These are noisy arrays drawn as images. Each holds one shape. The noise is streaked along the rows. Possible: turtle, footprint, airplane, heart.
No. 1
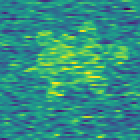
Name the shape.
turtle
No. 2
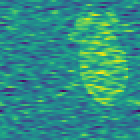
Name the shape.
footprint
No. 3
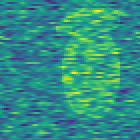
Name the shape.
footprint
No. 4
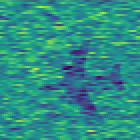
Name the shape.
airplane
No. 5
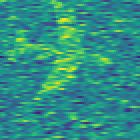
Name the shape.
airplane
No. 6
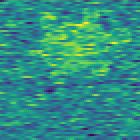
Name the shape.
turtle
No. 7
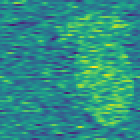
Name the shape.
footprint
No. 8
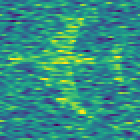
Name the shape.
airplane
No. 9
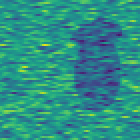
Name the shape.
footprint
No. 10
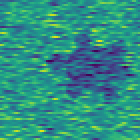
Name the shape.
turtle
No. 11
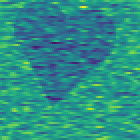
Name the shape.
heart
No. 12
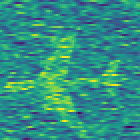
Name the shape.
airplane
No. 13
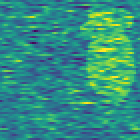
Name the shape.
footprint
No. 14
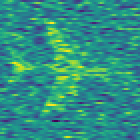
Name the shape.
airplane
